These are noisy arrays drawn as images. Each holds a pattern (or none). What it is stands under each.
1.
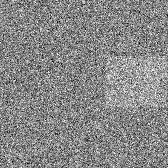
one block
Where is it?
middle right
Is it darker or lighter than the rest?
lighter
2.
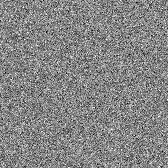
only noise
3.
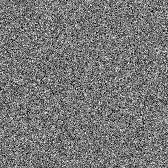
only noise
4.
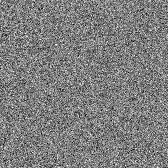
only noise
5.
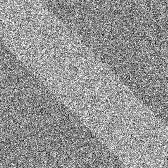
a diagonal band
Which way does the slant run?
top left to bottom right
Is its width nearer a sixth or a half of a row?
a half
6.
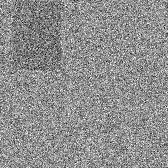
one block
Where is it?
top left
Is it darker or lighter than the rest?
darker
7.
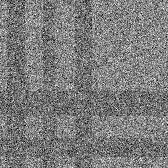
bands of rows crossing bands of columns
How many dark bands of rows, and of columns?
2 and 3
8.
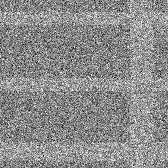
bands of rows crossing bands of columns
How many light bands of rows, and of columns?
3 and 1
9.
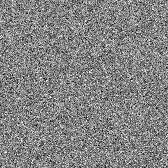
only noise
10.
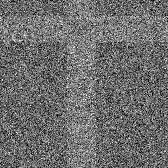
bands of rows crossing bands of columns
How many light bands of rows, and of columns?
1 and 1
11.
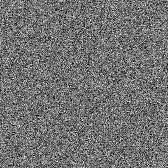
only noise
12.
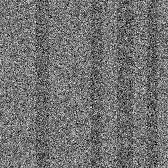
bands of columns
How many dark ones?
4
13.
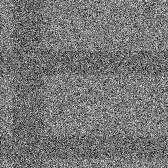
bands of rows crossing bands of columns
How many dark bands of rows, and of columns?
2 and 1
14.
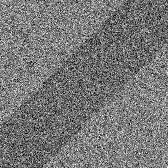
a diagonal band
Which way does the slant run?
bottom left to top right
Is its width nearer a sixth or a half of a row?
a half
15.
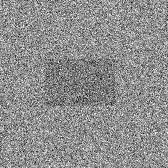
one block
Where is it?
centre
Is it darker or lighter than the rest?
darker
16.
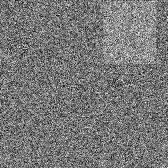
one block
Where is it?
top right
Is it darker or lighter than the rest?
lighter
